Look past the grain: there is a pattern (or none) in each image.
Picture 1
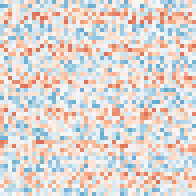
horizontal stripes
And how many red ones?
6
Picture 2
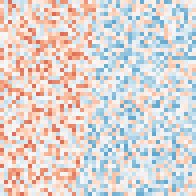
a sharp edge
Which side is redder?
left
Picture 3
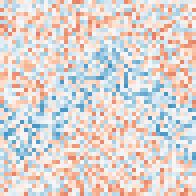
a wavy band
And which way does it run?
left to right
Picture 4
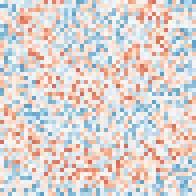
rings round one point
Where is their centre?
top middle
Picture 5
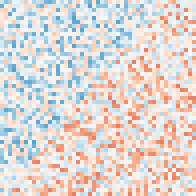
a sharp edge
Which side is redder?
bottom right
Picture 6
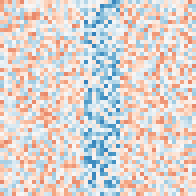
one vertical stripe
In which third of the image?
middle
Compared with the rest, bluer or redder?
bluer
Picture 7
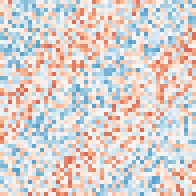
diagonal stripes
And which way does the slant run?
bottom left to top right
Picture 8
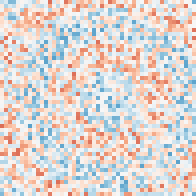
rings round one point
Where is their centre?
centre
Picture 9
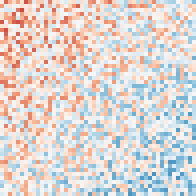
a smooth slope
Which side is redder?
top left
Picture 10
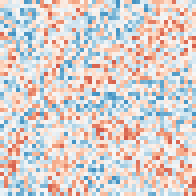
spokes from one point
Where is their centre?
middle left
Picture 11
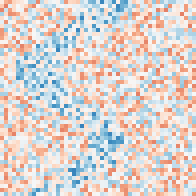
a wavy band
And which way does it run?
top to bottom
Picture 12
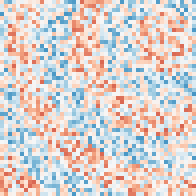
rings round one point
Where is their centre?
top right
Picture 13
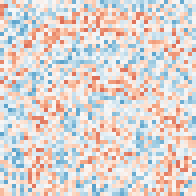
rings round one point
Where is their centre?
bottom middle
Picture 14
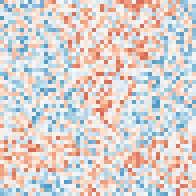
spokes from one point
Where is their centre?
bottom middle
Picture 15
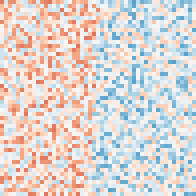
a sharp edge
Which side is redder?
left
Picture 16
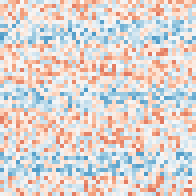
horizontal stripes
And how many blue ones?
3
